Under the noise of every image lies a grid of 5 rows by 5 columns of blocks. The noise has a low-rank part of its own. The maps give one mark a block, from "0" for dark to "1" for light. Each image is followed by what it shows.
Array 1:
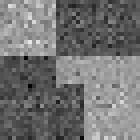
11000
11000
00111
00011
00011
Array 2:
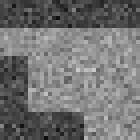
00000
11111
01111
01111
00011
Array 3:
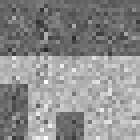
00000
00000
11111
01111
01011
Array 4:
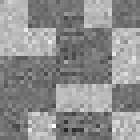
10010
11001
00001
00110
01001
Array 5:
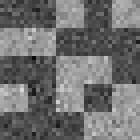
00101
11000
00110
10101
00011
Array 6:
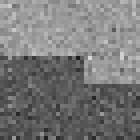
11111
11111
00011
00000
00000
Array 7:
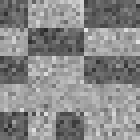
01100
10011
01100
11111
01011
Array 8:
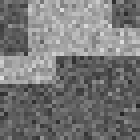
01110
01111
11000
00000
00000
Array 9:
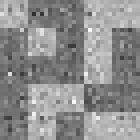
10011
01010
00010
01100
01011
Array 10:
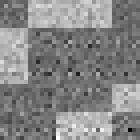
01110
10000
10000
00001
00110
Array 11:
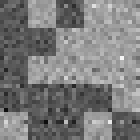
01011
00111
01111
00001
10010
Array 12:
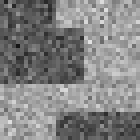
00111
00011
00011
11111
11000
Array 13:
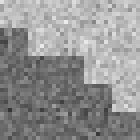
11111
01111
00011
00001
00000
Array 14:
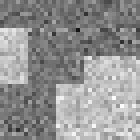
00000
10000
10011
00111
00111
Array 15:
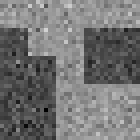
11111
01100
00100
00111
00111
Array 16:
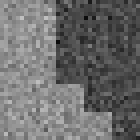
11000
11000
11000
11100
11110
